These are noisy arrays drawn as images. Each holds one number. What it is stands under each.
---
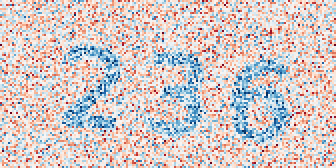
236
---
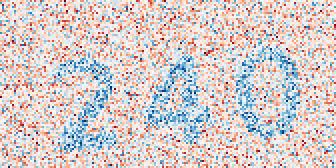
240
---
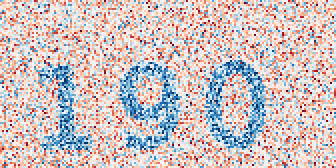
190
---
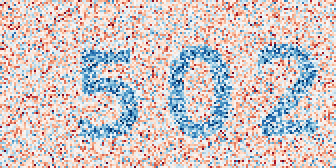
502
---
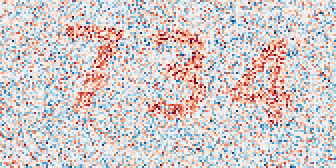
734
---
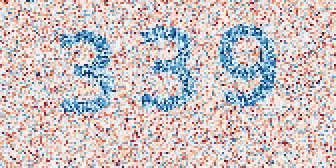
339
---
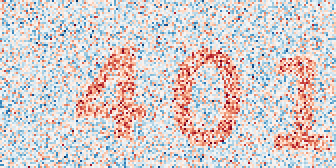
401
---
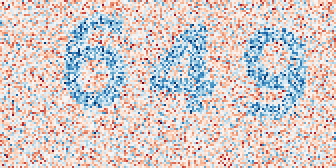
649
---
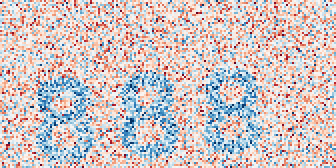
888
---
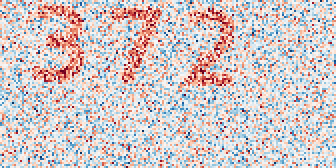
372
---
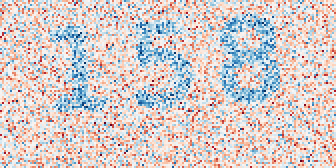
158
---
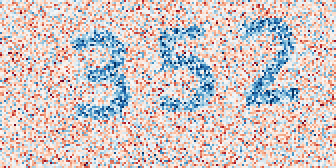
352
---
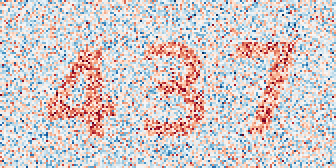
437
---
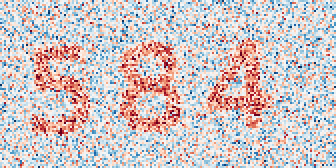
584
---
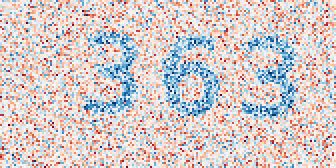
363
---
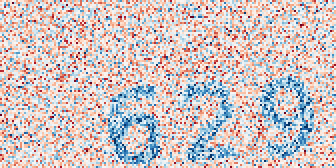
629
